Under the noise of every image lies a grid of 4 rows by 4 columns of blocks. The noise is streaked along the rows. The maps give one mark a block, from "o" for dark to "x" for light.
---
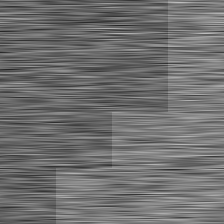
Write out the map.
o o o x
o o o x
o o x x
o x x x
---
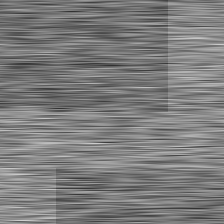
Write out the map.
o o o x
o o o x
x x x x
x o o o
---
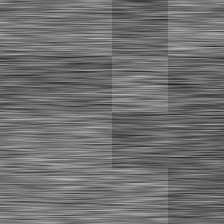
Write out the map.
x x o x
o o x o
x x o o
x x x o
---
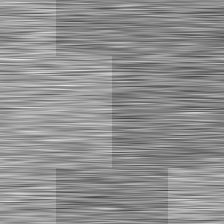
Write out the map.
x o o o
x x o o
x x o o
x o o x
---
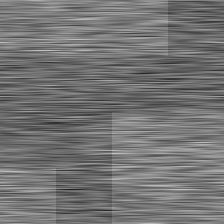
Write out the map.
x x x o
o o o o
o o x x
x o x x
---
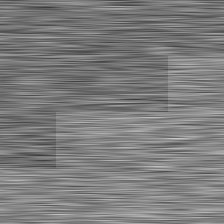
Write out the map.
o o o o
o o o x
o x x x
x x x x
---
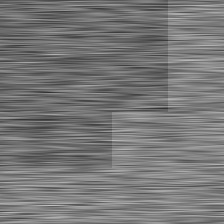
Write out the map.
o o o x
o o o x
o o x x
x x x x
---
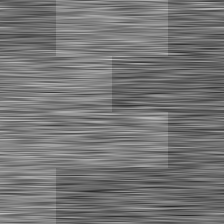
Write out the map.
o x x o
x x o o
x x x o
x o o o
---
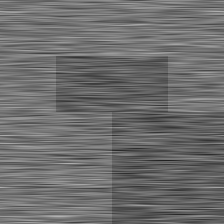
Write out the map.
x x x x
x o o x
x x o o
x x o o
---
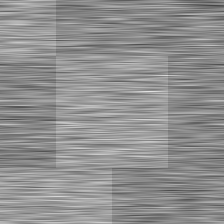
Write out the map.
x o o o
o x x o
o x x o
x x o o
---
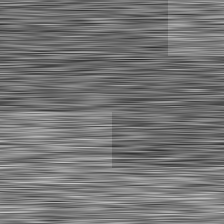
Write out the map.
o o o x
o o o o
x x o o
x x x x
